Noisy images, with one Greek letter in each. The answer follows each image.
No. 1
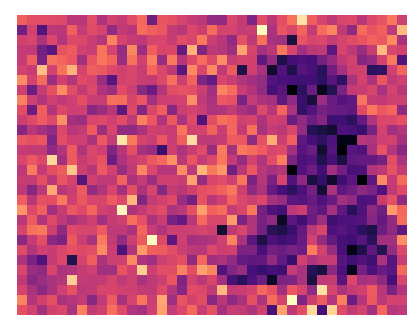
lambda
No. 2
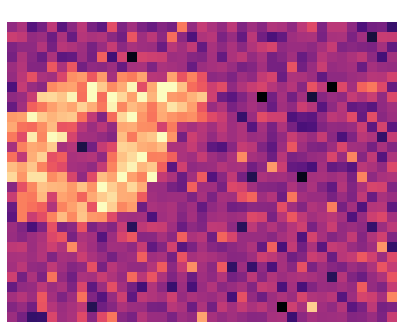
sigma
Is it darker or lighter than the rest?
lighter
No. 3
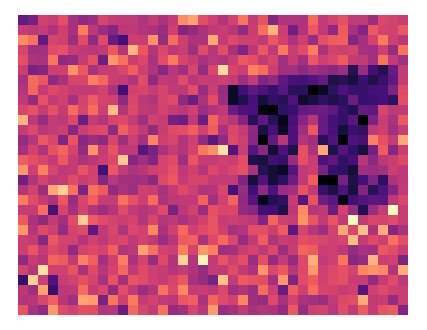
pi
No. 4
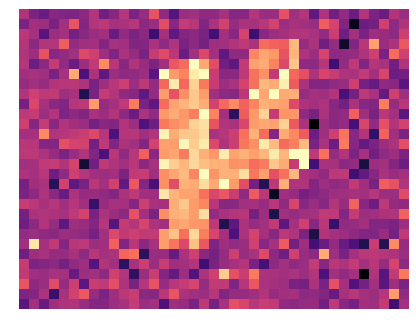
mu
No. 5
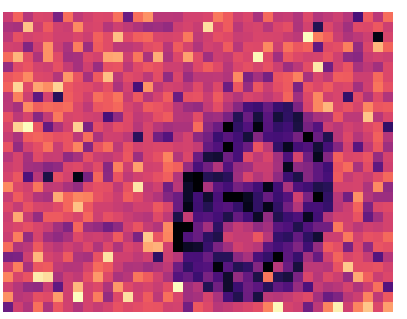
theta
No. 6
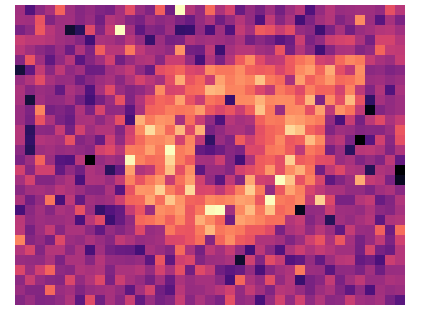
sigma
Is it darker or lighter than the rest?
lighter
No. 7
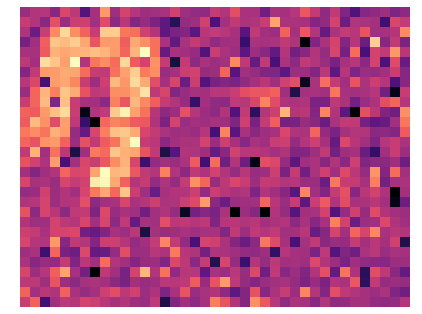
eta
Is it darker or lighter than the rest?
lighter
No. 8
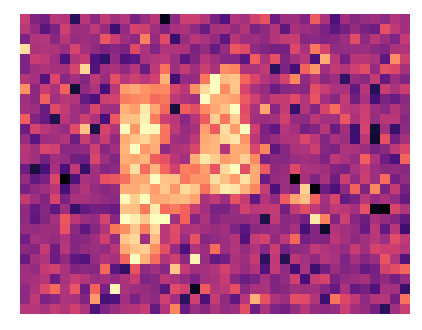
mu
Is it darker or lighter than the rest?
lighter
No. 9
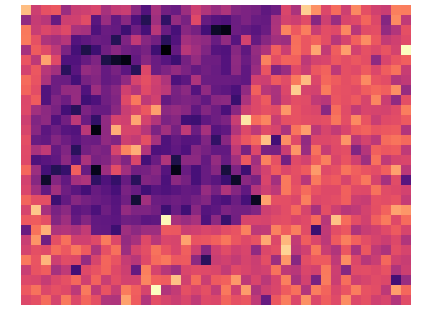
alpha
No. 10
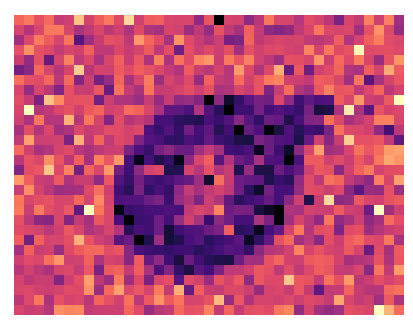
sigma
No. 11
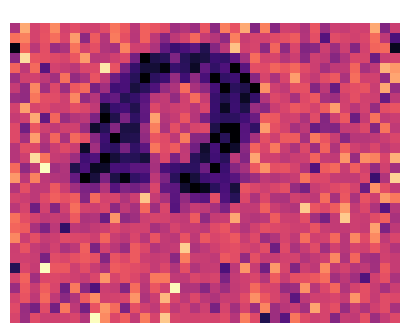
omega
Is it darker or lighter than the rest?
darker
